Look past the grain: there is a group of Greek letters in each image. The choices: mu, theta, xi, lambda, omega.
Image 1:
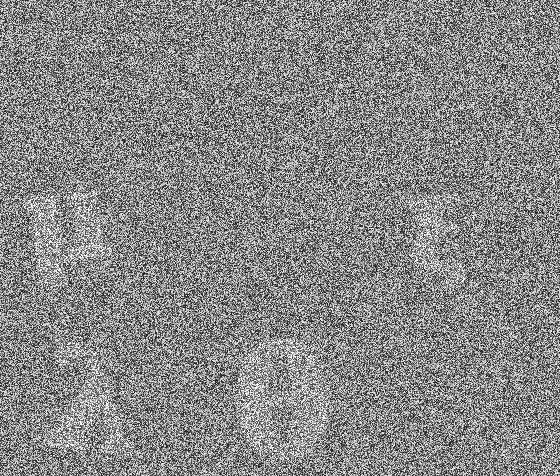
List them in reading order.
middle left: mu; middle right: xi; bottom left: lambda; bottom middle: theta
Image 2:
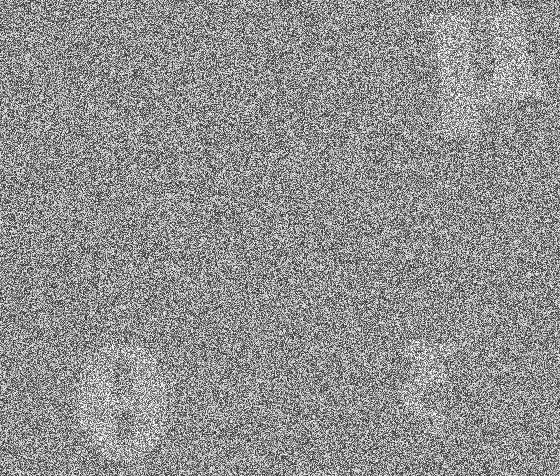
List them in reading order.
top right: mu; bottom left: theta; bottom right: xi
